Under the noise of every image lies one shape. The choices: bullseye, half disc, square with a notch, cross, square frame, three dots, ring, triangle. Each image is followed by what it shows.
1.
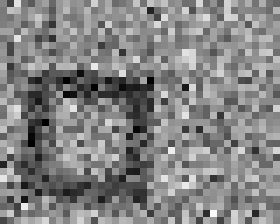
square frame
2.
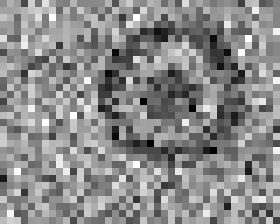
bullseye
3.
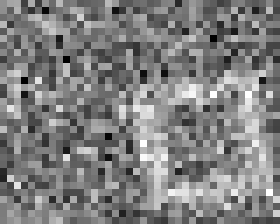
square frame
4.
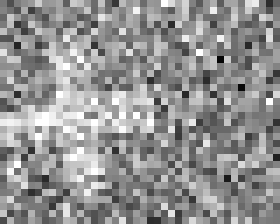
cross
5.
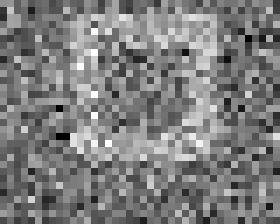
square frame
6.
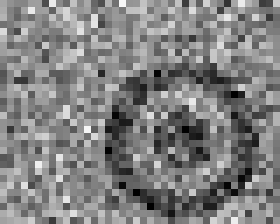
bullseye
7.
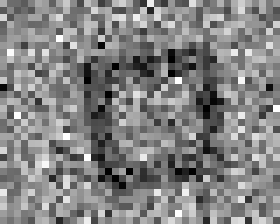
square frame
